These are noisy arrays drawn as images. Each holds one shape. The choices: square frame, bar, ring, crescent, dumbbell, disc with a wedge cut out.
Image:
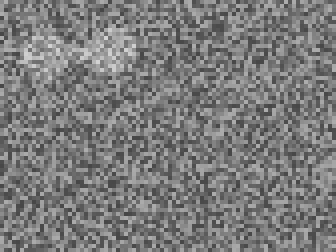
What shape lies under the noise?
dumbbell
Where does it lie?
top left
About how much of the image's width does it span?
a third
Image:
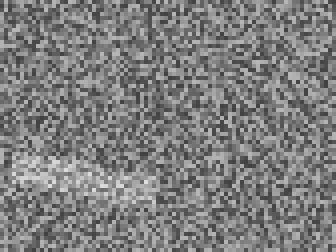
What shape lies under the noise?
bar
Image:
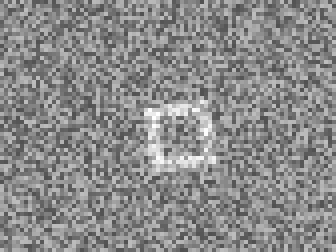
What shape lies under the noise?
square frame
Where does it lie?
centre
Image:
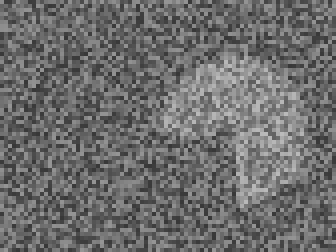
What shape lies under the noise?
disc with a wedge cut out
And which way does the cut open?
down and left
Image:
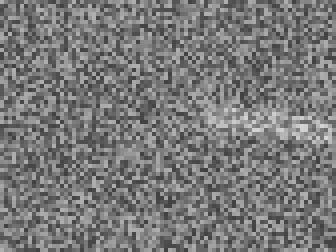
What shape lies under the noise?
bar
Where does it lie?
middle right
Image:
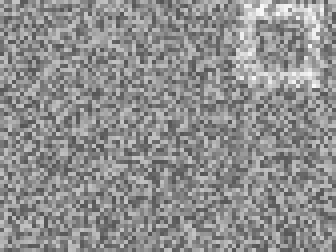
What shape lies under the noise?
square frame
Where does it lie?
top right
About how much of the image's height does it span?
a third
